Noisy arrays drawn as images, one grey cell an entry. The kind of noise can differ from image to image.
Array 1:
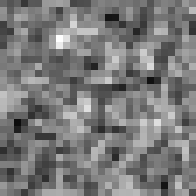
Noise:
blotchy
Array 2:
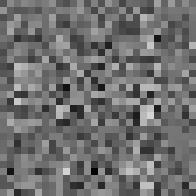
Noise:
low rank plus noise
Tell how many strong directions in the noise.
three or four
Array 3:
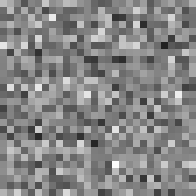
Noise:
low rank plus noise
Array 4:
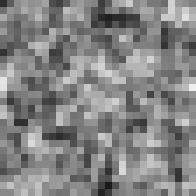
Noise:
blotchy
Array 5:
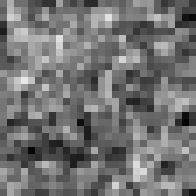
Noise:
blotchy
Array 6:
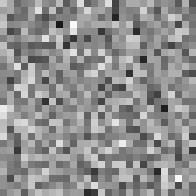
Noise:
independent entries
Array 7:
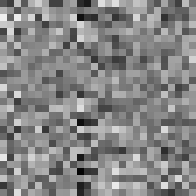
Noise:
low rank plus noise
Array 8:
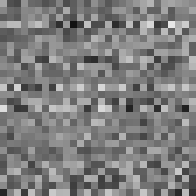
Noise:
rows of uneven size
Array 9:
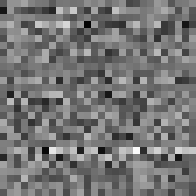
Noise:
rows of uneven size
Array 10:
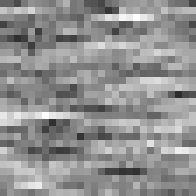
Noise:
streaked along the rows
